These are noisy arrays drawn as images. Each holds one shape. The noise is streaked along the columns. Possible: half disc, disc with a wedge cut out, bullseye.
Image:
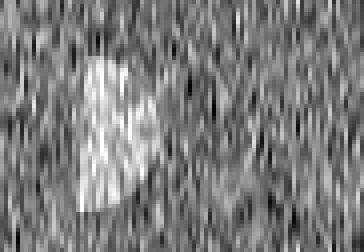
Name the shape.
half disc
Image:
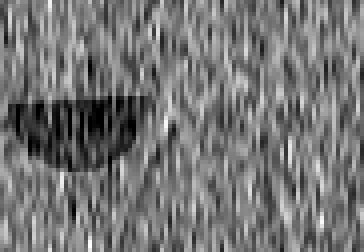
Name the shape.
half disc
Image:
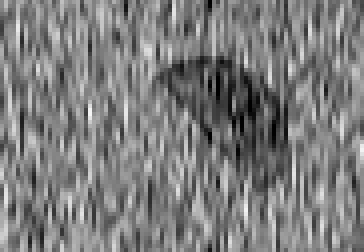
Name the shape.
half disc
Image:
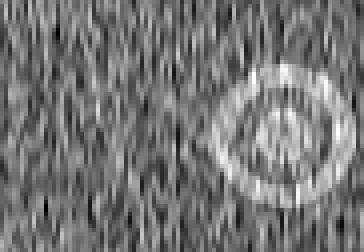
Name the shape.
bullseye
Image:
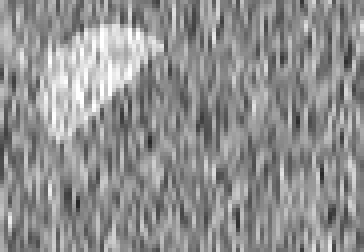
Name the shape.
half disc
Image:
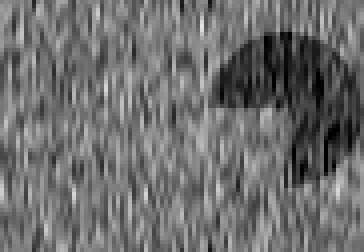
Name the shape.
disc with a wedge cut out
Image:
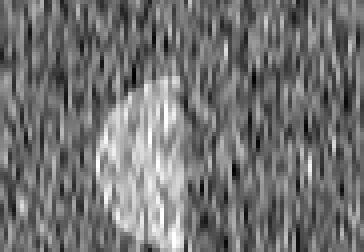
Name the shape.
half disc
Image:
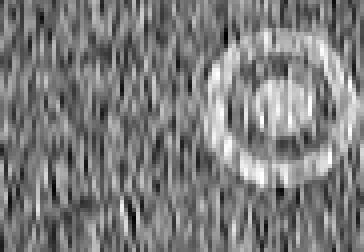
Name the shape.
bullseye
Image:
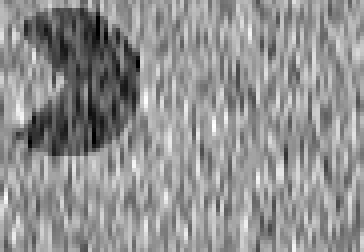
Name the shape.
disc with a wedge cut out
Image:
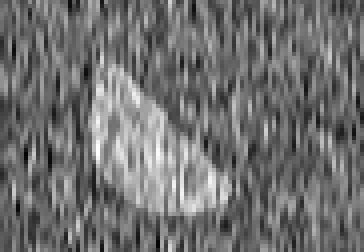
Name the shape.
half disc
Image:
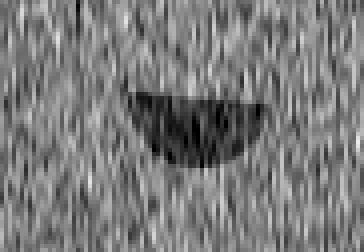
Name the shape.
half disc
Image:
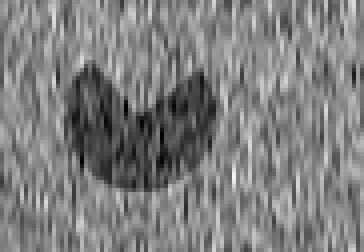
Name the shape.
disc with a wedge cut out
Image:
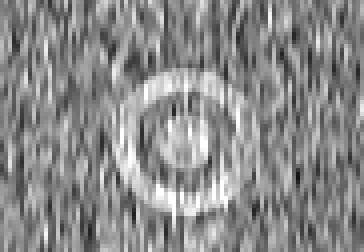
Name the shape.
bullseye
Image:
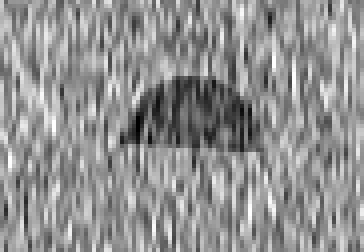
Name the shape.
half disc
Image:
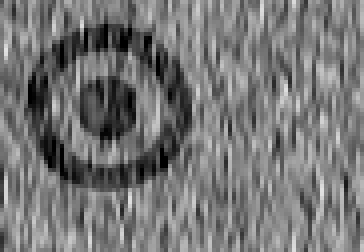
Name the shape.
bullseye
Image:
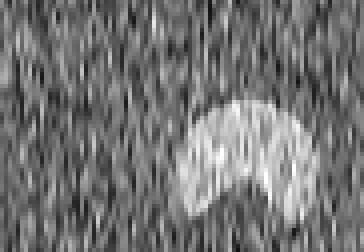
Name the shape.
disc with a wedge cut out
